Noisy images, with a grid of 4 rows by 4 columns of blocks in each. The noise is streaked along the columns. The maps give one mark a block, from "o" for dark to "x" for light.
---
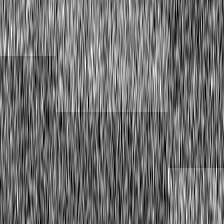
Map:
xxxo
oxxo
oooo
ooox
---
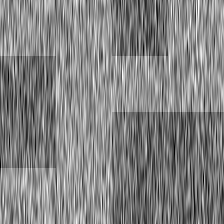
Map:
xxox
oxxx
oxoo
xxoo
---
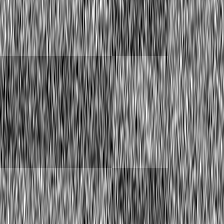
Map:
xxox
ooxx
ooxx
xxox
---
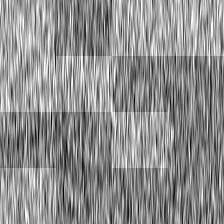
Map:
xoxx
xxoo
ooxo
xooo
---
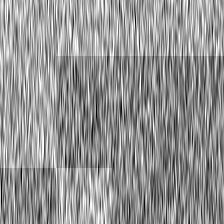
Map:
xxxx
xooo
xooo
oxoo
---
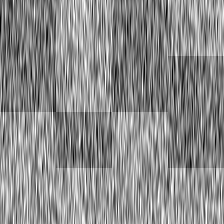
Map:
oxox
oxoo
xoxo
xxxx
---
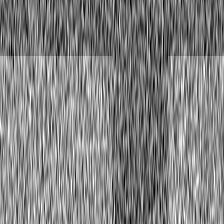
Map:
oooo
xxox
xxox
xxox
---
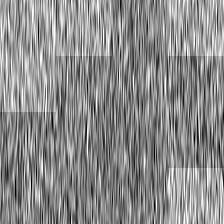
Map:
xxox
xooo
oooo
ooox
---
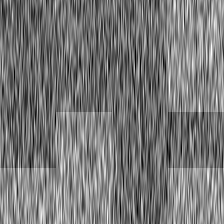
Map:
ooox
ooox
oxoo
xxox
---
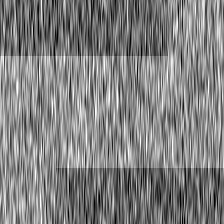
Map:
ooox
xxxx
xxxx
xooo
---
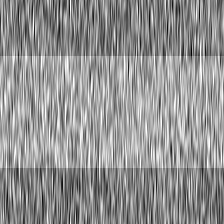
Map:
oooo
xxxx
xxxx
oooo
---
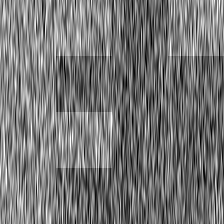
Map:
xxox
xooo
xxoo
xooo
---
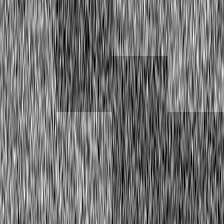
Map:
xoxx
xoox
xxoo
xxoo
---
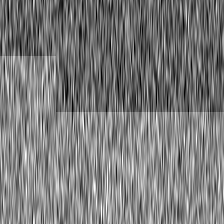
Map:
oooo
xooo
xxxx
xxxx
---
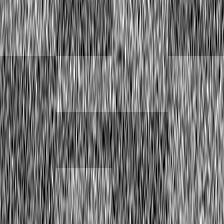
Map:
xoxo
oxxx
ooox
oxox
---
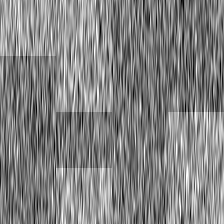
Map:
xxoo
oxoo
ooox
oxox
